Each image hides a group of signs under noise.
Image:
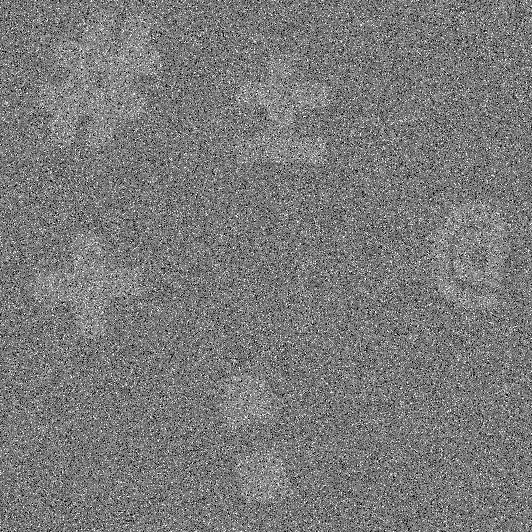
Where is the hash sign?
top left
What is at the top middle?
plus-minus sign
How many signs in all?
5
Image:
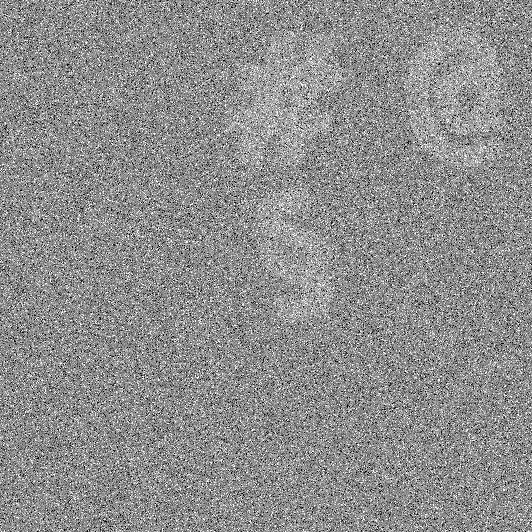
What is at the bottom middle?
nothing
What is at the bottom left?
nothing
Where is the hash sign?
top middle
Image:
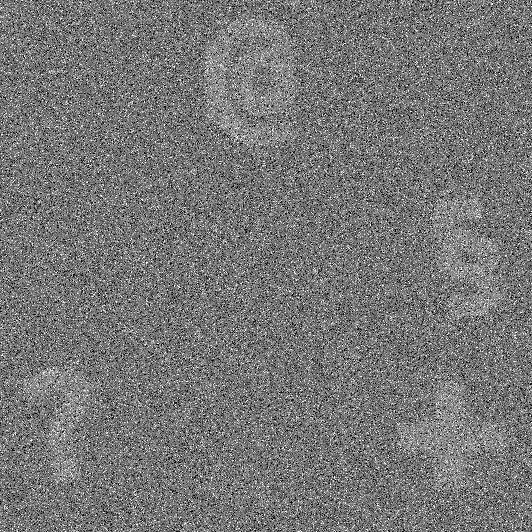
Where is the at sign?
top middle
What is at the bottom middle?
nothing
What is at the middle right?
section sign
